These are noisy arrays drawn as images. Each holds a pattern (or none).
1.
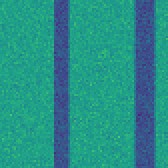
bands of columns
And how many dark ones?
2
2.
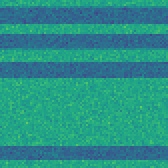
bands of rows
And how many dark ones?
4
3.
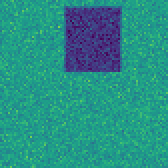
one block
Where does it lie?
top middle
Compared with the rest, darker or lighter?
darker
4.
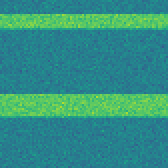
bands of rows
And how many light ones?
2
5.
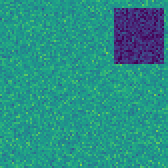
one block
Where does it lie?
top right
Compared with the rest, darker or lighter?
darker
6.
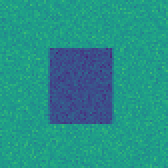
one block
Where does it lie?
centre
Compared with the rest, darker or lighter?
darker
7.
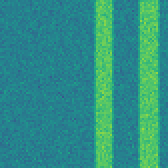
bands of columns
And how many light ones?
2
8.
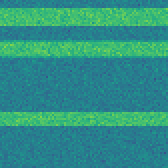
bands of rows
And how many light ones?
3
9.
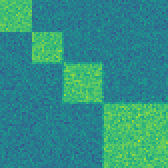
blocks along the diagonal
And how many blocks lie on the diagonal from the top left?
4
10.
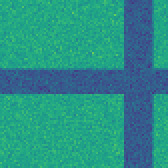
bands of rows crossing bands of columns
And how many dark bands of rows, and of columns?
1 and 1
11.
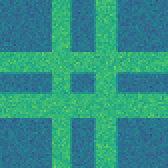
bands of rows crossing bands of columns
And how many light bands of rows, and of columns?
2 and 2
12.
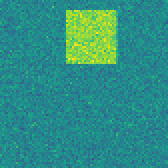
one block
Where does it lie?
top middle
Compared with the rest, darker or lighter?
lighter
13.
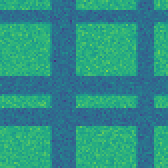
bands of rows crossing bands of columns
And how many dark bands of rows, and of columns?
3 and 2
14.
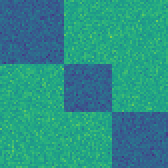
blocks along the diagonal
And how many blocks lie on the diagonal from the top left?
3
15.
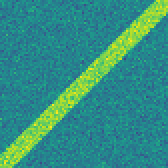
a diagonal band
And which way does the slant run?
bottom left to top right
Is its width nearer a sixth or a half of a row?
a sixth
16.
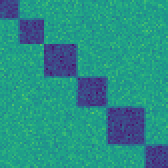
blocks along the diagonal
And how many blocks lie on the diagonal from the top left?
6
